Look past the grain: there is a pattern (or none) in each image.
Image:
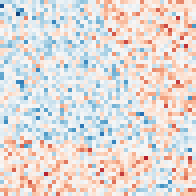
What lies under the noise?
spokes from one point
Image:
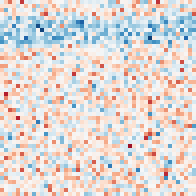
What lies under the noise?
one horizontal stripe
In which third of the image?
top
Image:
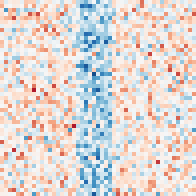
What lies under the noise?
one vertical stripe
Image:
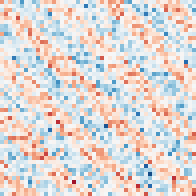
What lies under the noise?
diagonal stripes
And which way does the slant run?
top left to bottom right
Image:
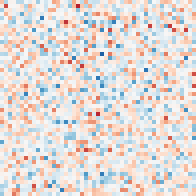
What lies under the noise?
only noise
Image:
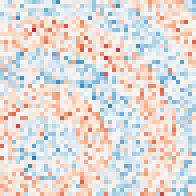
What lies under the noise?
rings round one point
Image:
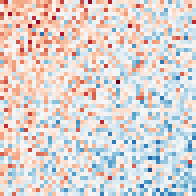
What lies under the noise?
a smooth slope
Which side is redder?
top left
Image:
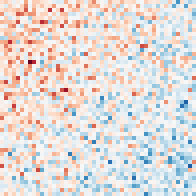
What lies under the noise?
a smooth slope
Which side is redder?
top left
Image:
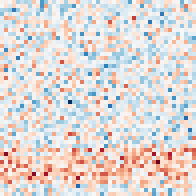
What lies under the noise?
one horizontal stripe
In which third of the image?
bottom
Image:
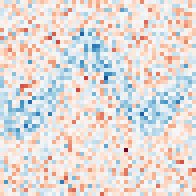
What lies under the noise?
a wavy band
